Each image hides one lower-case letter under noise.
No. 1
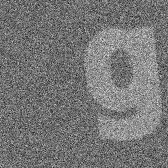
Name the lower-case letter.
g
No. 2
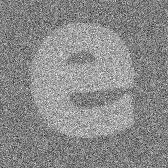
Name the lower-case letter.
e
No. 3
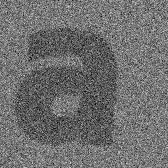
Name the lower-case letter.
a
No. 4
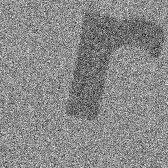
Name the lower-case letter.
r
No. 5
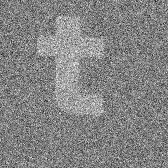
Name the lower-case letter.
t
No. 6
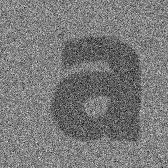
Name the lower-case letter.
a
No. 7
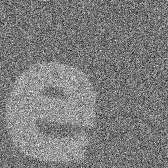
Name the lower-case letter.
e
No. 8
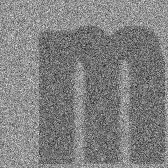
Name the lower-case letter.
m
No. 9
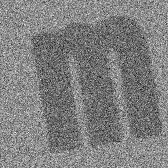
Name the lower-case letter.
m
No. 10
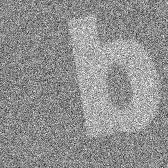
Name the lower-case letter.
b
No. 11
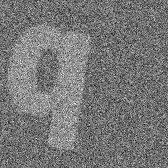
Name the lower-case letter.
q
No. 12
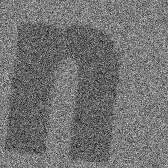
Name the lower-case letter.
n
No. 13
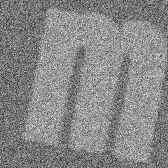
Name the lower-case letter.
m
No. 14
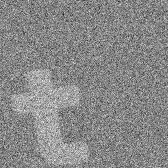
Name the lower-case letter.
t
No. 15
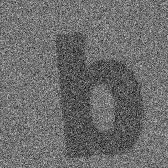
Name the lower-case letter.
b
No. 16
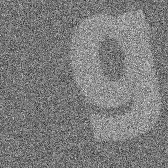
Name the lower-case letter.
g
